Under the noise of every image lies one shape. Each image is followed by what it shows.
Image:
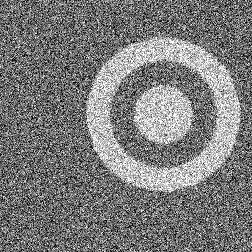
bullseye
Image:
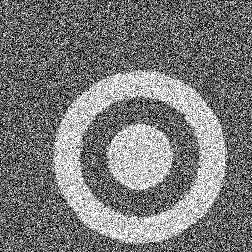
bullseye
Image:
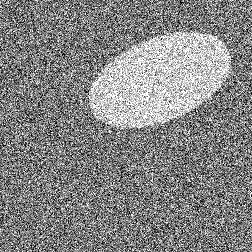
ellipse
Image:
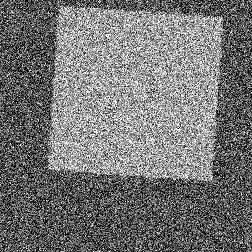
square
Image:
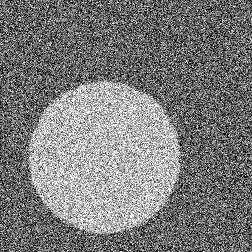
disc
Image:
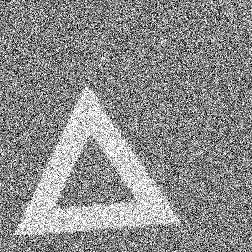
triangle frame
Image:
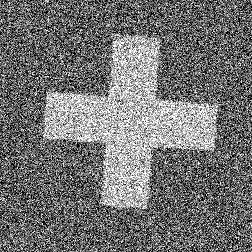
cross
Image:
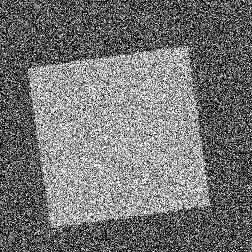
square
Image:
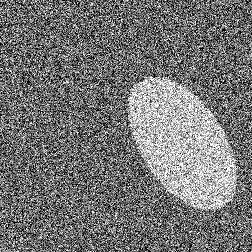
ellipse
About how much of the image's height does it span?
half
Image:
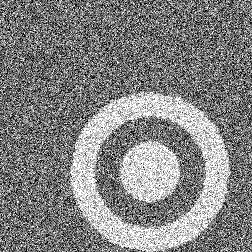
bullseye
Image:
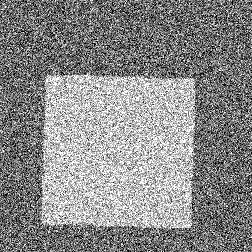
square
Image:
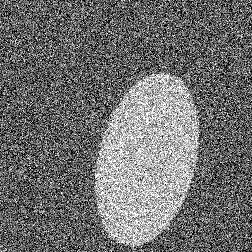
ellipse
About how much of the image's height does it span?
two thirds
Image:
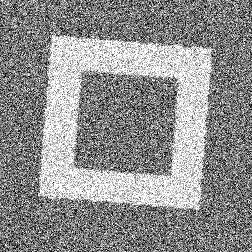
square frame
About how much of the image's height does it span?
two thirds
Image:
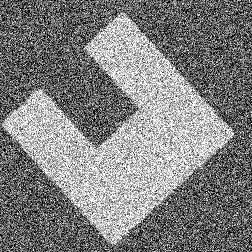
square with a notch
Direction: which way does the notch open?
up and left
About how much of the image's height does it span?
nearly all
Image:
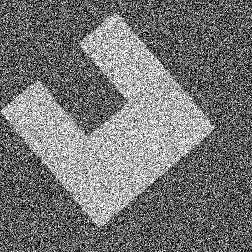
square with a notch
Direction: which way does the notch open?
up and left
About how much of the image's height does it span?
nearly all
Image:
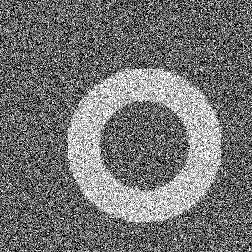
ring
